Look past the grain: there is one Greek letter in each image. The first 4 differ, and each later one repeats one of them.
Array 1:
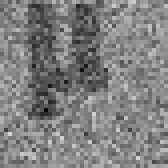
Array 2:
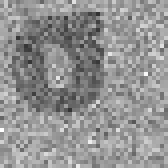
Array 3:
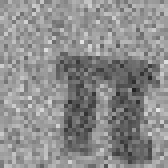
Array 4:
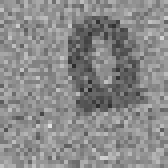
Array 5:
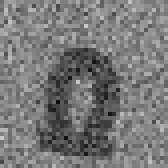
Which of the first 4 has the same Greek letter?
4
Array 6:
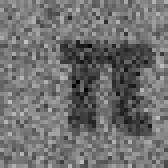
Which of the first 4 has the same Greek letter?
3
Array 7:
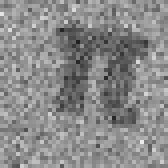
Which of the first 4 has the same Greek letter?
3
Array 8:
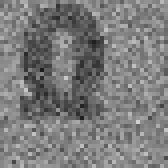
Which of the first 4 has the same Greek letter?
4
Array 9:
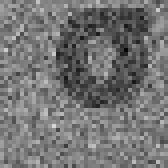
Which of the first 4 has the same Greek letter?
2
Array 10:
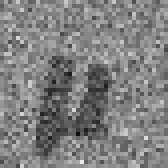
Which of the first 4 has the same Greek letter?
1
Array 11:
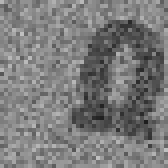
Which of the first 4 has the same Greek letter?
4
